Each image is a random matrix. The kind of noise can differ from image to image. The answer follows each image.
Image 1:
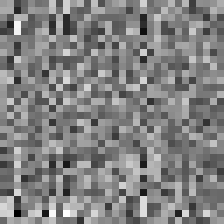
low rank plus noise
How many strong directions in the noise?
one
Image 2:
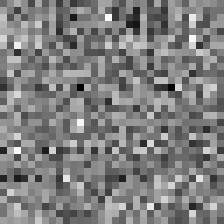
low rank plus noise
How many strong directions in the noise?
five to eight
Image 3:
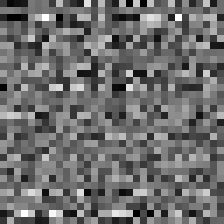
rows of uneven size
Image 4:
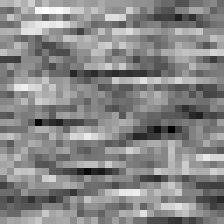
streaked along the rows
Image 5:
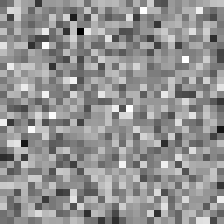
independent entries
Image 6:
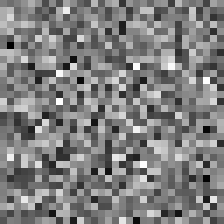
low rank plus noise
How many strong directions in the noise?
five to eight
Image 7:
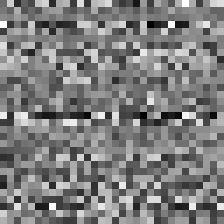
rows of uneven size
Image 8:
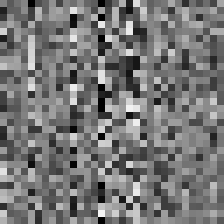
columns of uneven size
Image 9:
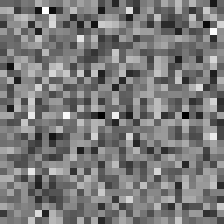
low rank plus noise
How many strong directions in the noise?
three or four
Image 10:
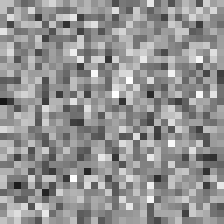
low rank plus noise
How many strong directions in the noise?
five to eight
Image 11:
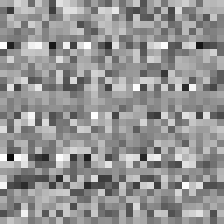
rows of uneven size
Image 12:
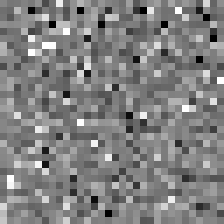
heavy tails
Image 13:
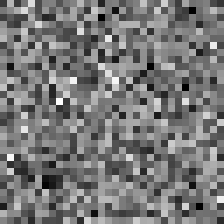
independent entries
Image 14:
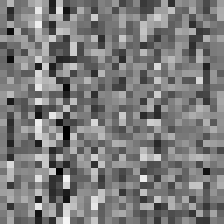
columns of uneven size
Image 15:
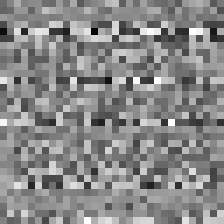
rows of uneven size
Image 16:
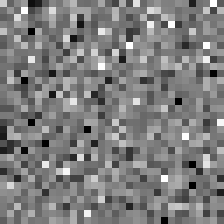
heavy tails
